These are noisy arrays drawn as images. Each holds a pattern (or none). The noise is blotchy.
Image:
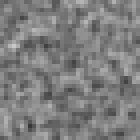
only noise
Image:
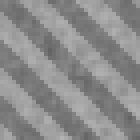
diagonal stripes
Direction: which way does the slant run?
top left to bottom right
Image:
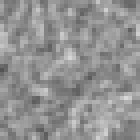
only noise
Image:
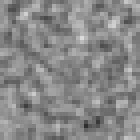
only noise
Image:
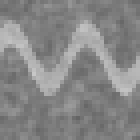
a wavy band
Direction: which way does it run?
left to right
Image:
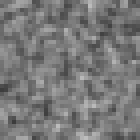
only noise
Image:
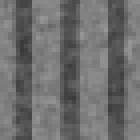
vertical stripes
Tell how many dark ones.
3
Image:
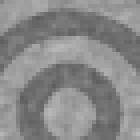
rings round one point
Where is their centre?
bottom middle
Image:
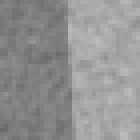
a sharp edge
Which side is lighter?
right
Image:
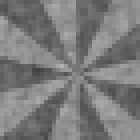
spokes from one point
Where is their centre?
centre
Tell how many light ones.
7
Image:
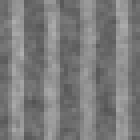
vertical stripes
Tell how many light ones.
4
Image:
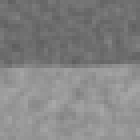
a sharp edge
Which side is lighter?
bottom
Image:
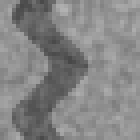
a wavy band
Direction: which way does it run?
top to bottom
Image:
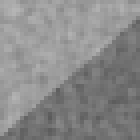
a sharp edge
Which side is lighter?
top left
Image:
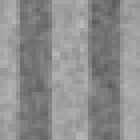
vertical stripes
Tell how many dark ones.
2
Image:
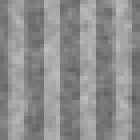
vertical stripes
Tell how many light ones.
4
